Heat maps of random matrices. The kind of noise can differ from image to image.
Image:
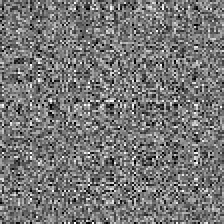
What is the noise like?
low rank plus noise
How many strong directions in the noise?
two
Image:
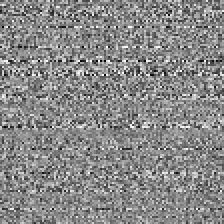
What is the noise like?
rows of uneven size
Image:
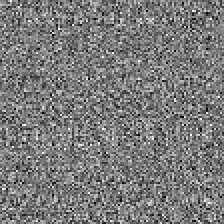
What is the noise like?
low rank plus noise
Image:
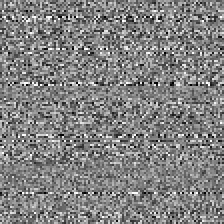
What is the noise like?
rows of uneven size
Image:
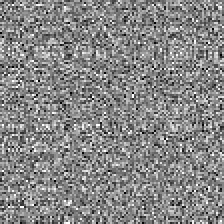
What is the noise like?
low rank plus noise
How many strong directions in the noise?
one
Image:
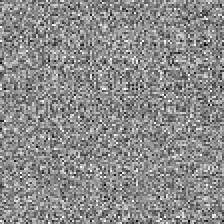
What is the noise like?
low rank plus noise
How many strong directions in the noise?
three or four
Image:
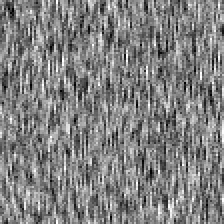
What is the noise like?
streaked along the columns
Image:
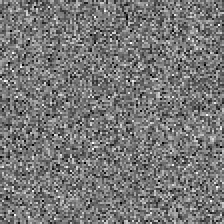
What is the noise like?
independent entries
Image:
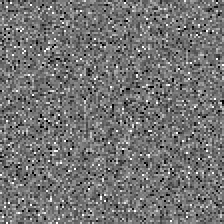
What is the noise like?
heavy tails
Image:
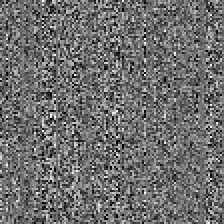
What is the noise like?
columns of uneven size
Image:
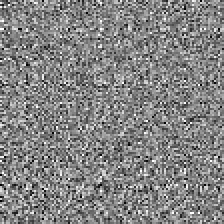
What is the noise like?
low rank plus noise
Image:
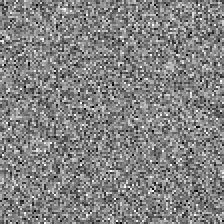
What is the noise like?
independent entries
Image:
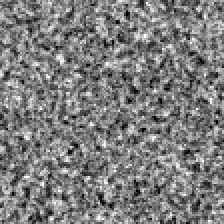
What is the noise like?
blotchy
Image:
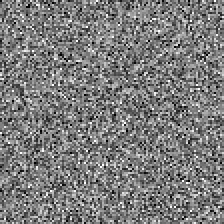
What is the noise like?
independent entries
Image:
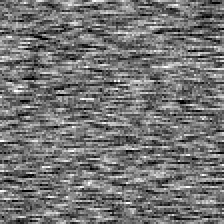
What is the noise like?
streaked along the rows
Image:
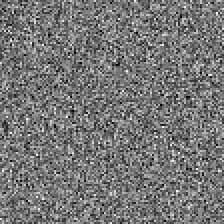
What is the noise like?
independent entries
